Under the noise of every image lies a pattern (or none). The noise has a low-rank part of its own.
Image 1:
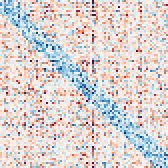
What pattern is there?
a diagonal band
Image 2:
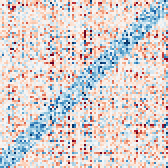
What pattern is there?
a diagonal band
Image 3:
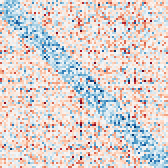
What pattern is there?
a diagonal band
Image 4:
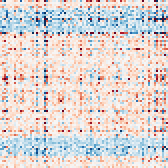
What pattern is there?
bands of rows
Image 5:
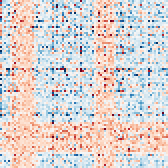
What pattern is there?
bands of rows crossing bands of columns
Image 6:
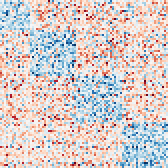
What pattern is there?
blocks along the diagonal
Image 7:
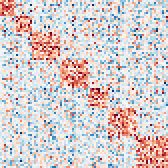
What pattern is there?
blocks along the diagonal
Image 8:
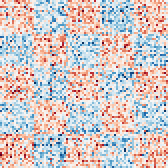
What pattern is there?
a checkerboard
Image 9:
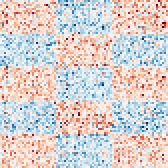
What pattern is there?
a checkerboard
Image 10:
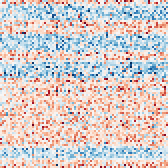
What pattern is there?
bands of rows
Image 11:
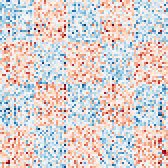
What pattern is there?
a checkerboard
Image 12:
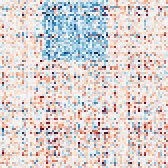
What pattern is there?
one block
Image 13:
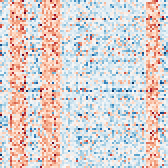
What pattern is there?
bands of columns
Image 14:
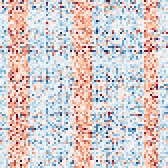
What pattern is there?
bands of columns
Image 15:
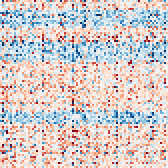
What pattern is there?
bands of rows
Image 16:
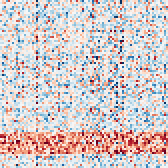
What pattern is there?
one band of rows
